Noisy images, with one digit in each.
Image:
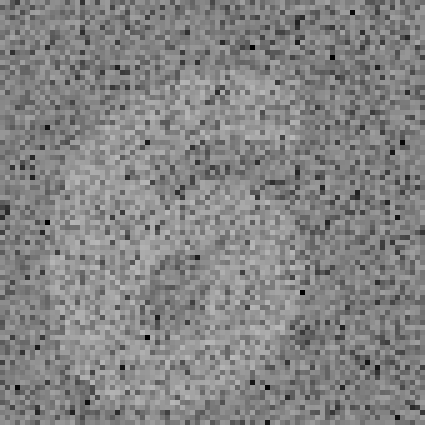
6
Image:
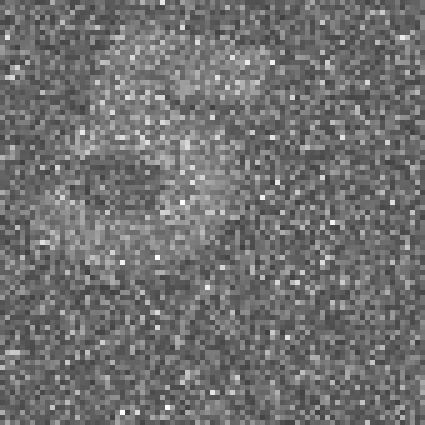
5
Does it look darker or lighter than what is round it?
lighter
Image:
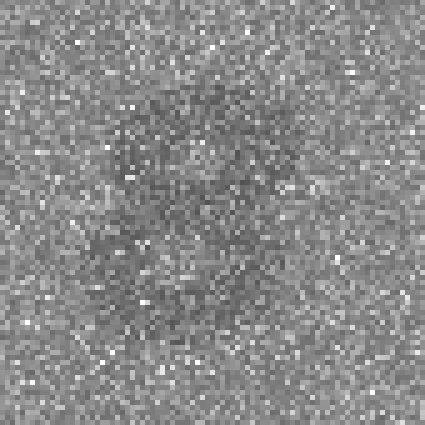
8
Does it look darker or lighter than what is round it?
darker
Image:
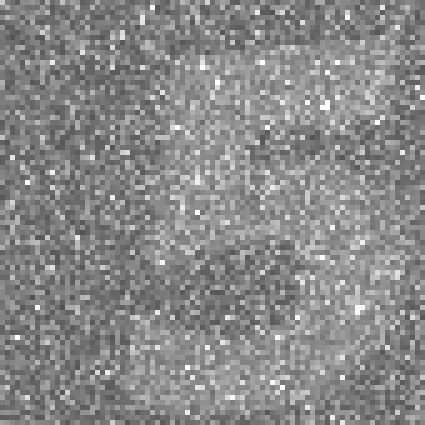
5
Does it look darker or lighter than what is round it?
lighter
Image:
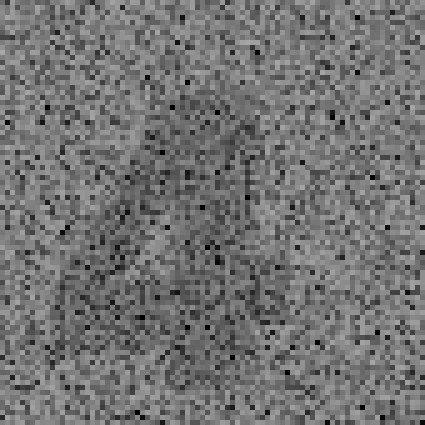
4
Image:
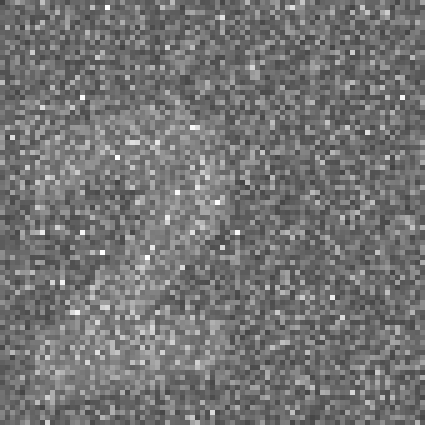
2
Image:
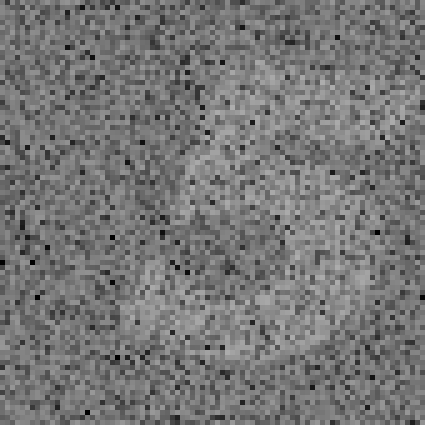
5
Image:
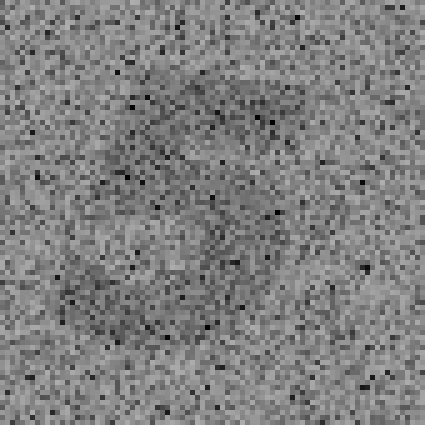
5
